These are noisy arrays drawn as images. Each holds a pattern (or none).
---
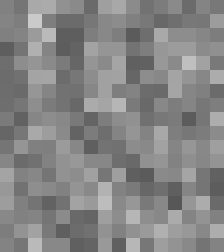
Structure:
rings round one point
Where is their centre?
top right
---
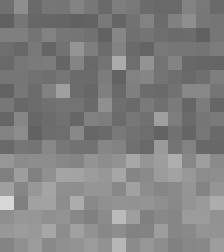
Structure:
a sharp edge
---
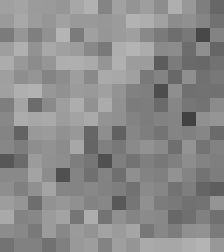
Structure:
spokes from one point
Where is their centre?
bottom left
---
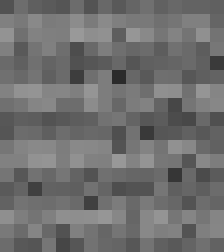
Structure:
horizontal stripes
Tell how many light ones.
4
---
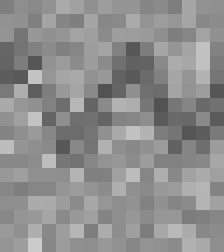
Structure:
a wavy band
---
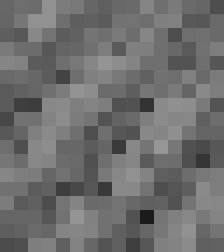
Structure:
diagonal stripes
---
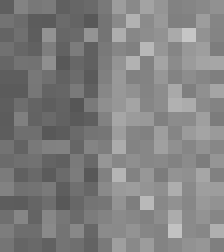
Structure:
a sharp edge
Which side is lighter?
right
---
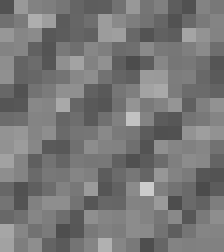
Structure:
diagonal stripes
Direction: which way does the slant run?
bottom left to top right
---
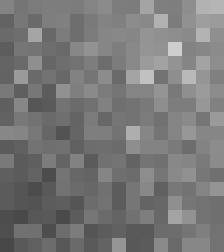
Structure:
a smooth slope
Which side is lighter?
top right
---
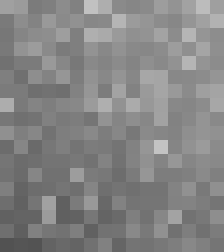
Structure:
a smooth slope
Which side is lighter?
top right
